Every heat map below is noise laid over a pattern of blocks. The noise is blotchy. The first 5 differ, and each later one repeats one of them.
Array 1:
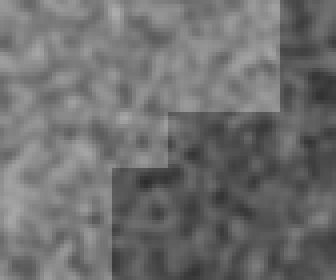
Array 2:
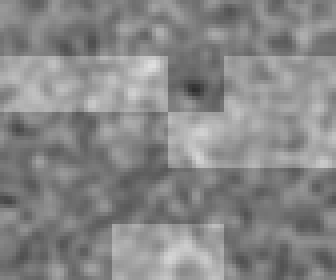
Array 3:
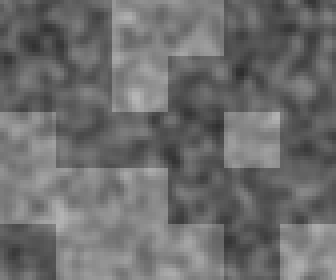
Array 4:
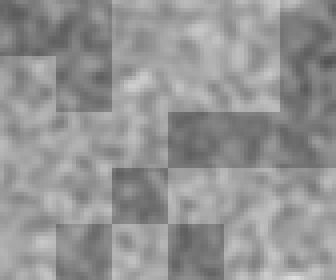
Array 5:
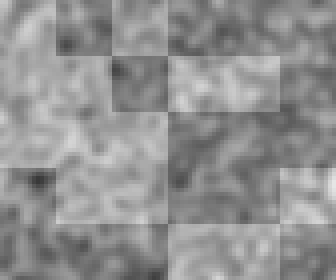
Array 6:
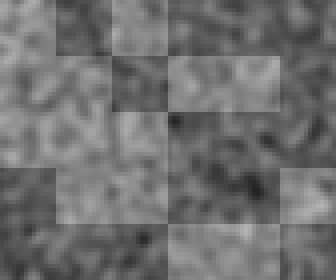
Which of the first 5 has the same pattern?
5
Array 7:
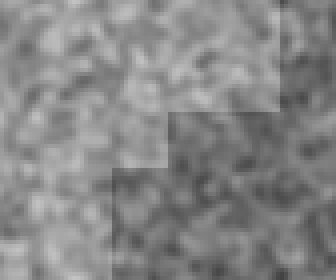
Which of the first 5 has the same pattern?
1
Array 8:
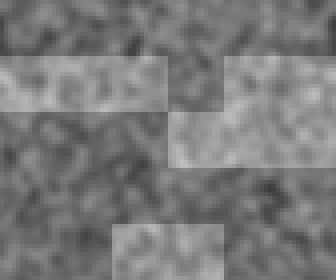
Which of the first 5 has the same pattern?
2
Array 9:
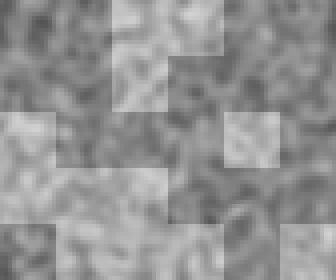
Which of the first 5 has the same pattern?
3
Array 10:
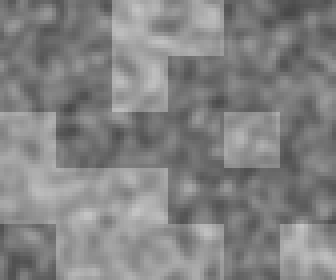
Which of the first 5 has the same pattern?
3
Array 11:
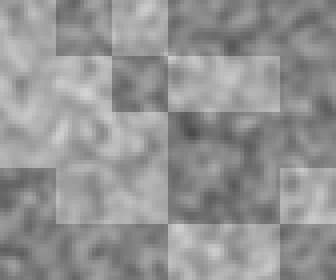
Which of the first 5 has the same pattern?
5
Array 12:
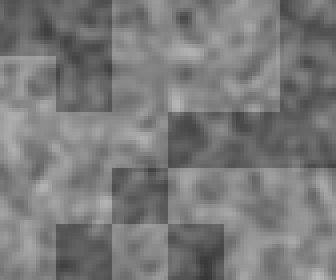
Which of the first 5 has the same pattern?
4
